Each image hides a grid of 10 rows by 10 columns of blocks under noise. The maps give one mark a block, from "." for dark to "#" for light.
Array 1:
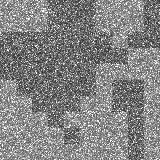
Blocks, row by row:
###...###.
###...###.
.......#..
........##
......####
#.....#..#
##...##..#
###.####.#
####.###.#
########.#
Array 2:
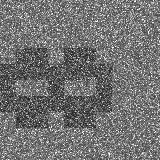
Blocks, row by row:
##########
##########
##########
#..#..####
.......###
.##.##.###
.......###
#..#..####
##########
##########
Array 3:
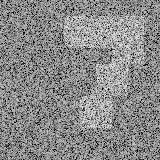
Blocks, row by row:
..........
....#####.
....#####.
.......##.
......##..
......##..
.....##...
.....##...
..........
..........
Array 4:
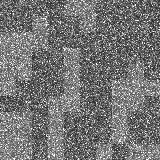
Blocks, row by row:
....##....
..#..#....
###.......
##..#.....
##..#...#.
#...#..###
...##..##.
##.#...#..
##.#...#..
##.#..#.##
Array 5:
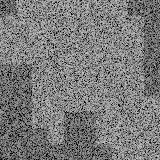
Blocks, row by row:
.#######..
#########.
#########.
#########.
..#######.
..#######.
..########
..##..####
...#..####
.......###
